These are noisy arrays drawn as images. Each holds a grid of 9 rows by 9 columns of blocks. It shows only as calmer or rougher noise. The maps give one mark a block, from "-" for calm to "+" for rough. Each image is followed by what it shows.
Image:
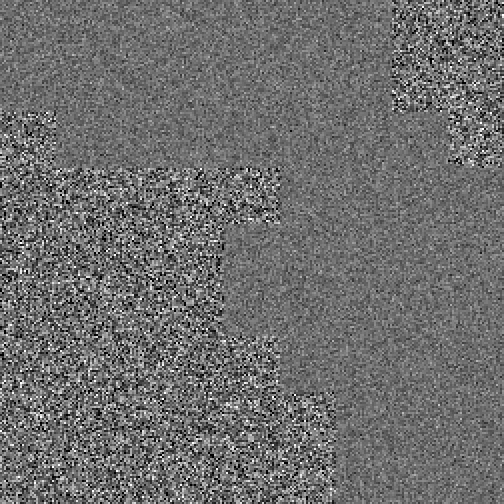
-------++
-------++
+-------+
+++++----
++++-----
++++-----
+++++----
++++++---
++++++---
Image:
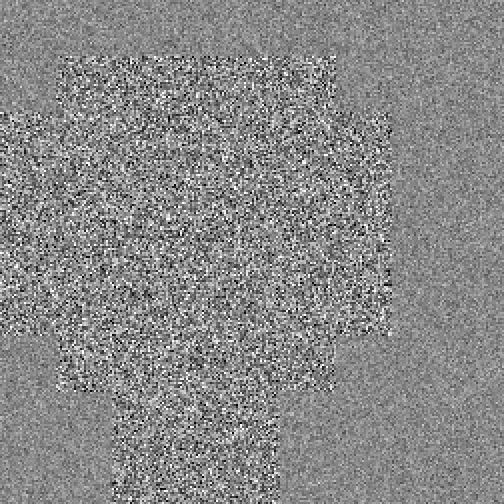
---------
-+++++---
+++++++--
+++++++--
+++++++--
+++++++--
-+++++---
--+++----
--+++----
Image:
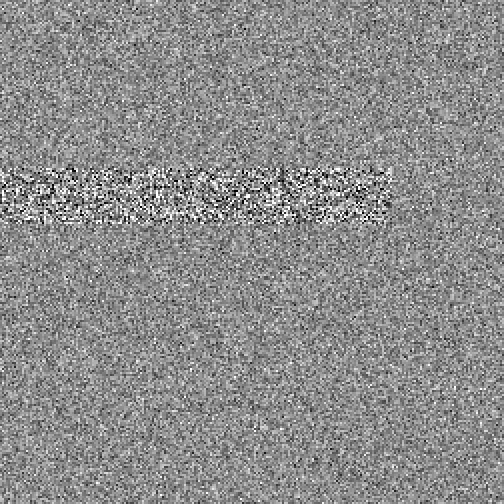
---------
---------
---------
+++++++--
---------
---------
---------
---------
---------
